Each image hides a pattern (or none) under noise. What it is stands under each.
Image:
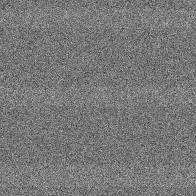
bands of rows
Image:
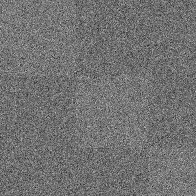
blocks along the diagonal
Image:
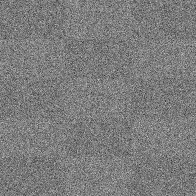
a checkerboard
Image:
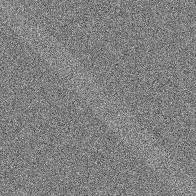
a diagonal band
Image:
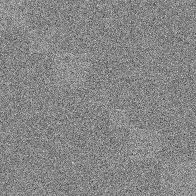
blocks along the diagonal
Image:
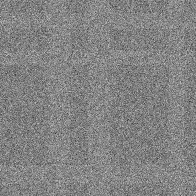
bands of rows crossing bands of columns
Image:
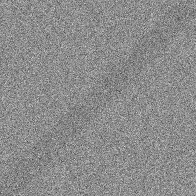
a diagonal band
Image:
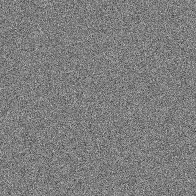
only noise
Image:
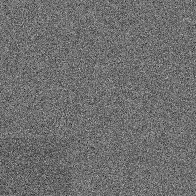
one block
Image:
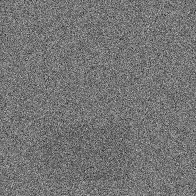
one block
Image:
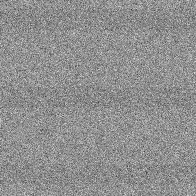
bands of rows
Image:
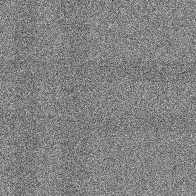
bands of rows crossing bands of columns
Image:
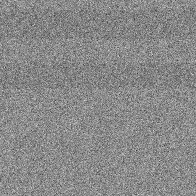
bands of rows
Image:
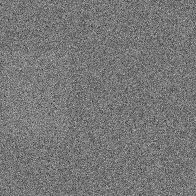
one block
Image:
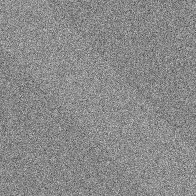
a diagonal band
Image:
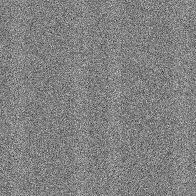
bands of columns
